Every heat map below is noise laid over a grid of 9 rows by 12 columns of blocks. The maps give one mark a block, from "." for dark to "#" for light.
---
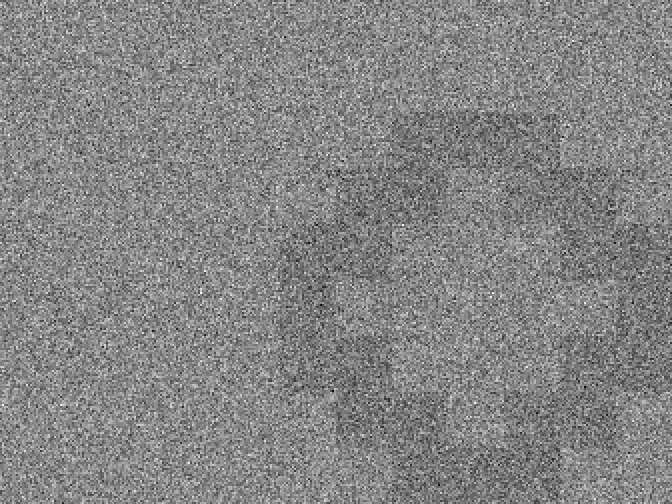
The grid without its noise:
############
############
#######...##
######..#..#
#####..###..
#####.#####.
#####..###..
######..#..#
#######...##
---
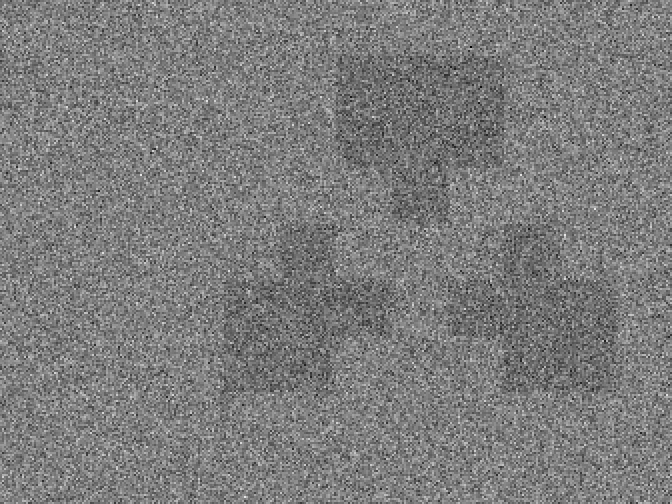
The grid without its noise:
############
######...###
######...###
#######.####
#####.###.##
####...#...#
####..###..#
############
############
